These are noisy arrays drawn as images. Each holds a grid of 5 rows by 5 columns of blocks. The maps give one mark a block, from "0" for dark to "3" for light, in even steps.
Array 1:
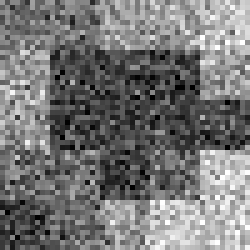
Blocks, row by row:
11223
20002
20000
11013
01233
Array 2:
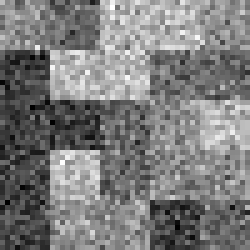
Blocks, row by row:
21332
03311
00123
03122
02201
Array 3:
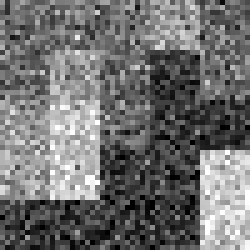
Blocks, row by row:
11121
12101
23100
23003
00003
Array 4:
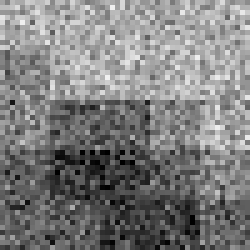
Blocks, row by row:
33333
23333
21123
10012
11001
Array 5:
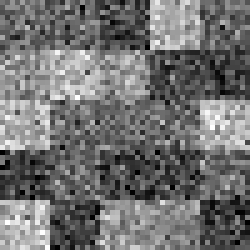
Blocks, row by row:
11031
23200
31113
01001
30220
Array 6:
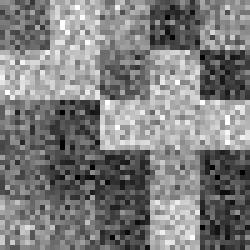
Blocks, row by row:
13202
33130
10333
10020
21030
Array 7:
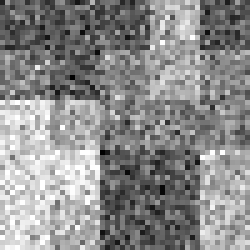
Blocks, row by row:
00020
10121
32111
33002
32002
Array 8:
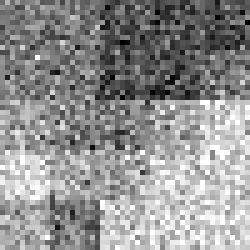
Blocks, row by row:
11000
11001
21123
32233
21333
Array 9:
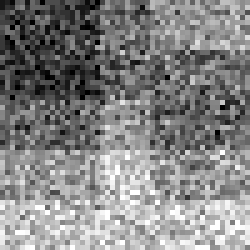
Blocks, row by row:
00122
00111
11211
22322
33333
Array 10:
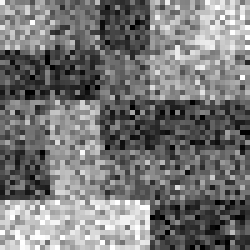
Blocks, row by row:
21023
00122
12000
02111
33300
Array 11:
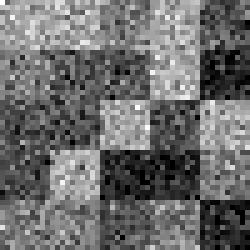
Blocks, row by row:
33231
21130
11313
13002
22120
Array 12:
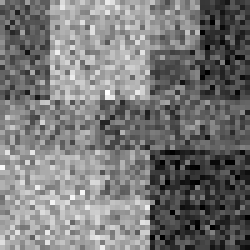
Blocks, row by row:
13320
13310
22111
33200
33300
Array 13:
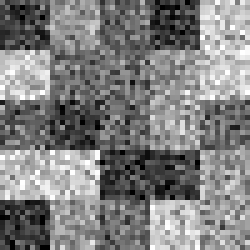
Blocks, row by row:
02103
31123
10121
33002
02132
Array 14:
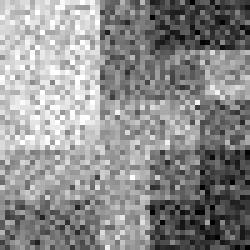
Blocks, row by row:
33100
33112
33221
22210
11200
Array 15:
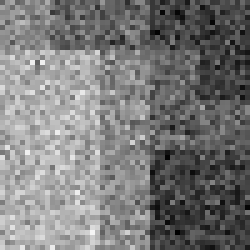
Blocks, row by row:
21100
33210
33211
33200
33200
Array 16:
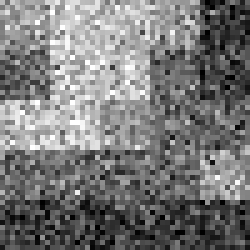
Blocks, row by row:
23320
13310
33211
11112
00000
